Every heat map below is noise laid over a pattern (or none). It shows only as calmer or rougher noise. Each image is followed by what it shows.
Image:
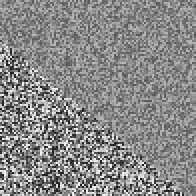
a sharp edge
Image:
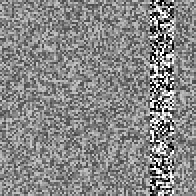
one vertical stripe
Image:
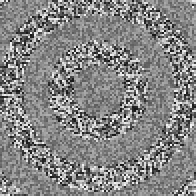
rings round one point
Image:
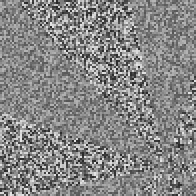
spokes from one point
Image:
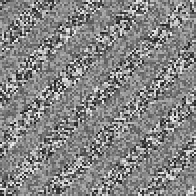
diagonal stripes
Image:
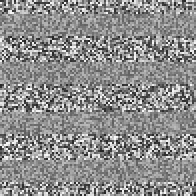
horizontal stripes
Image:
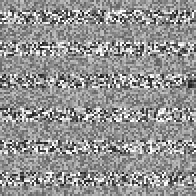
horizontal stripes
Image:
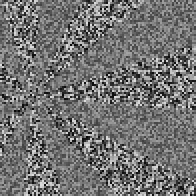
spokes from one point
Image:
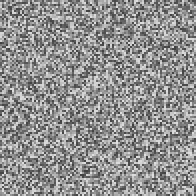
only noise
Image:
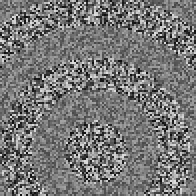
rings round one point
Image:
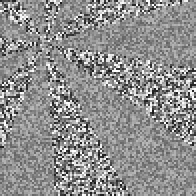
spokes from one point
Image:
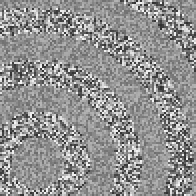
rings round one point
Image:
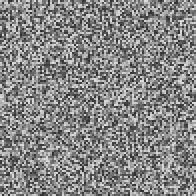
only noise
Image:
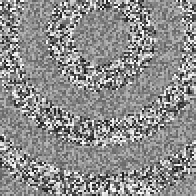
rings round one point
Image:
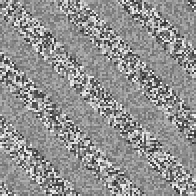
diagonal stripes
